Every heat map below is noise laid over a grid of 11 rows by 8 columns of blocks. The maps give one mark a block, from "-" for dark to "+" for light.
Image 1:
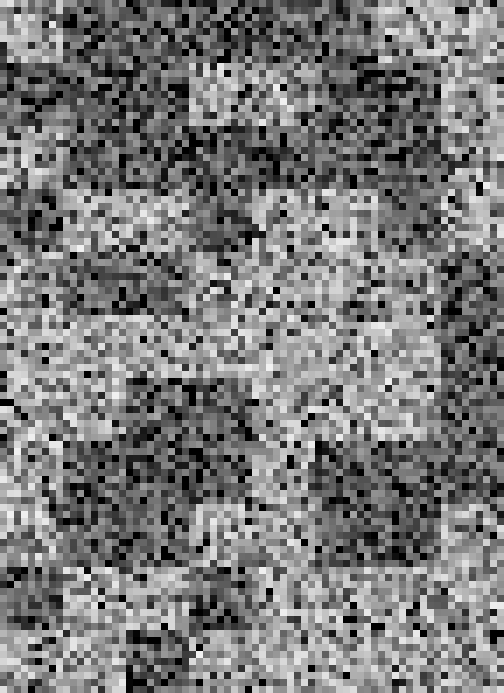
+ - - - - - + +
- - - + + - - +
+ - - - - - - +
- + + - + + - +
+ - - + + + + -
+ + + + + + + -
+ + - - + + + -
+ - - - + - - -
+ - - + + - - +
- + + - + + + +
+ + - + + + + +
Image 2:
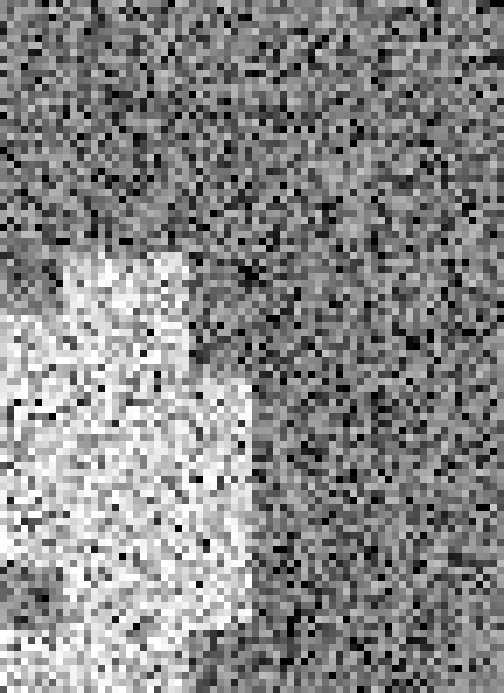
- - - - - - - -
- - - - - - - -
- - - - - - - -
- - - - - - - -
- + + - - - - -
+ + + - - - - -
+ + + + - - - -
+ + + + - - - -
+ + + + - - - -
- + + + - - - -
+ + + - - - - -
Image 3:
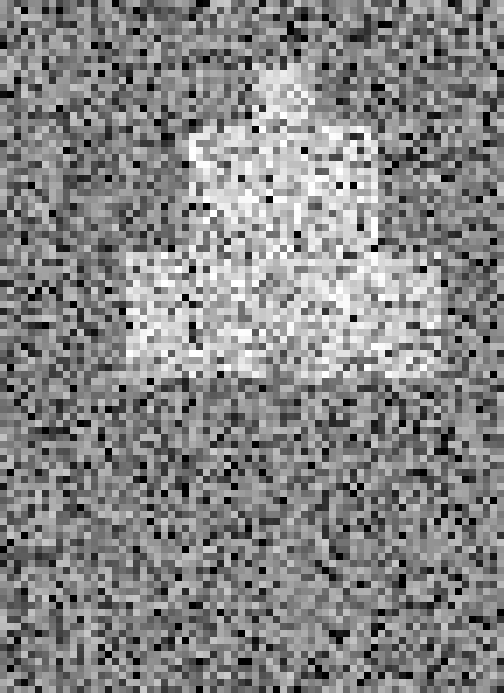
- - - - - - - -
- - - - + - - -
- - - + + + - -
- - - + + + - -
- - + + + + + -
- - + + + + + -
- - - - - - - -
- - - - - - - -
- - - - - - - -
- - - - - - - -
- - - - - - - -
